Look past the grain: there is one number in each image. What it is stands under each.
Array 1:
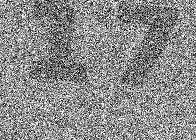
17
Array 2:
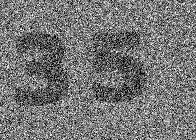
35
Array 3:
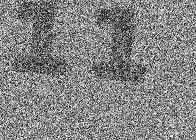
11
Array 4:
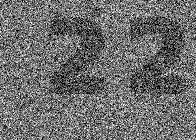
22
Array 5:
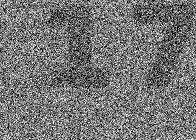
17
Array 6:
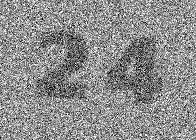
24
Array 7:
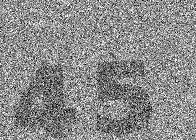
45
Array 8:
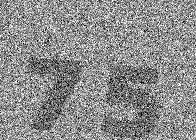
75
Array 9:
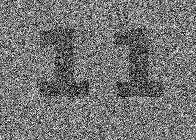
11
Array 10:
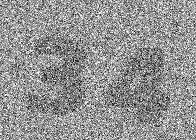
34
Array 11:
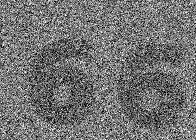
66
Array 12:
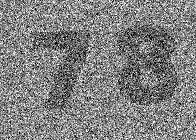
78
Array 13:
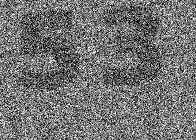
53
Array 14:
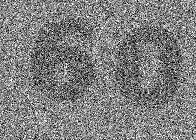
60
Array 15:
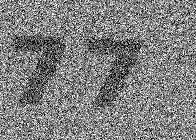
77
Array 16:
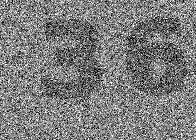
36
